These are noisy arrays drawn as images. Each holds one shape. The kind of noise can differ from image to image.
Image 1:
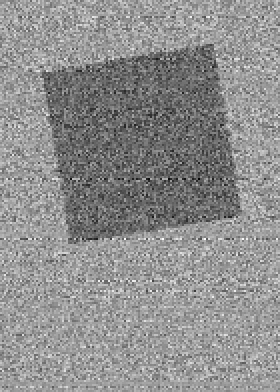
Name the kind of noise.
rows of uneven size
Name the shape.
square
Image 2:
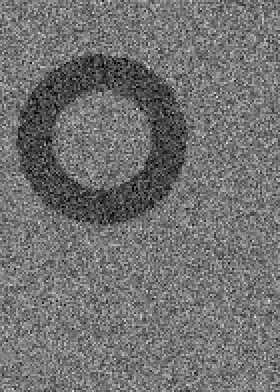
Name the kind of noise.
independent entries
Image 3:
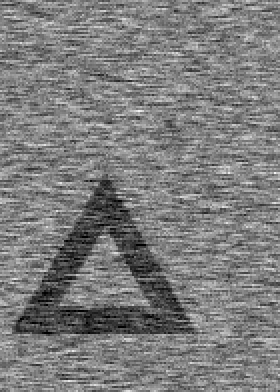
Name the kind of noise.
streaked along the rows
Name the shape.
triangle frame
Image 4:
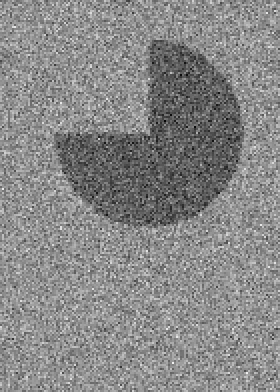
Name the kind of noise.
independent entries
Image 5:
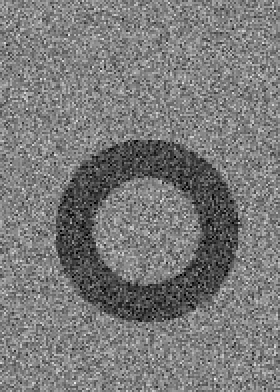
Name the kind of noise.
independent entries
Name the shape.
ring
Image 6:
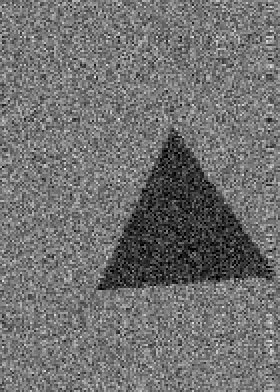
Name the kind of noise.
low rank plus noise
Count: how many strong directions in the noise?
one
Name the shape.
triangle
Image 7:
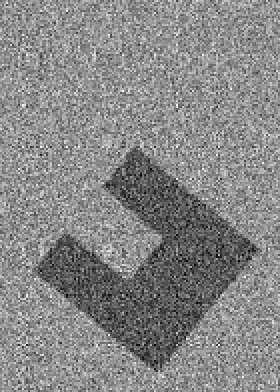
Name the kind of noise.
low rank plus noise
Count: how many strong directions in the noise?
one
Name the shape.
square with a notch
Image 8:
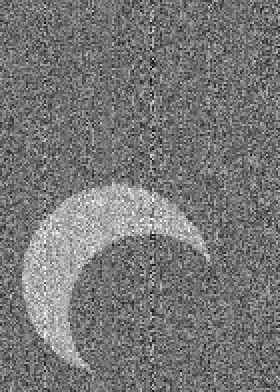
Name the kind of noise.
columns of uneven size
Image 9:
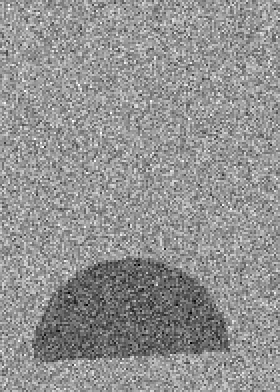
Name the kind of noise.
independent entries
